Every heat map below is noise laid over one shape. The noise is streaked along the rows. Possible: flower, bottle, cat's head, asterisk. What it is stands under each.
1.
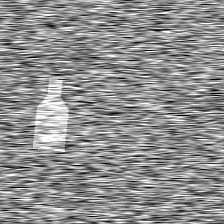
bottle
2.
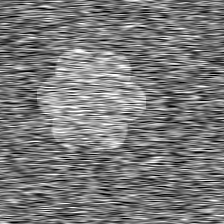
flower
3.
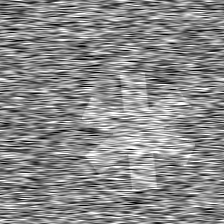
asterisk
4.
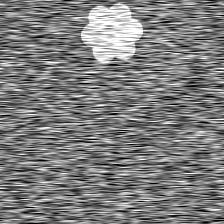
flower
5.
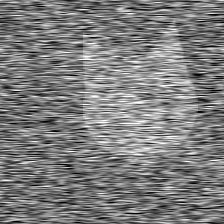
cat's head
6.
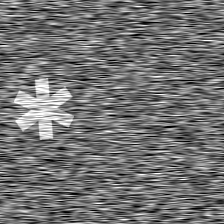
asterisk
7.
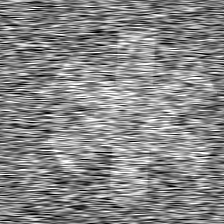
asterisk
